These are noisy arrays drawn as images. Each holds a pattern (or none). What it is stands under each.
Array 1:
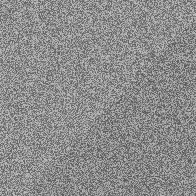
a sharp edge
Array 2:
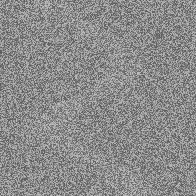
a wavy band
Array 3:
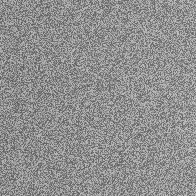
a smooth slope
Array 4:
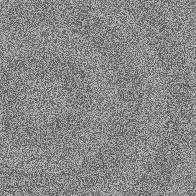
rings round one point
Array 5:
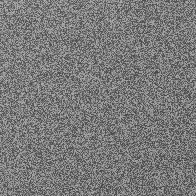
a smooth slope
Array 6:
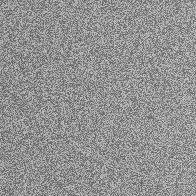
a smooth slope
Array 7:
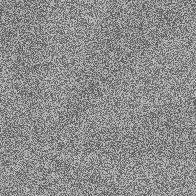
spokes from one point
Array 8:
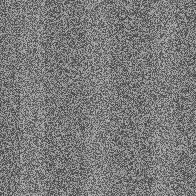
vertical stripes
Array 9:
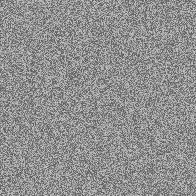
only noise
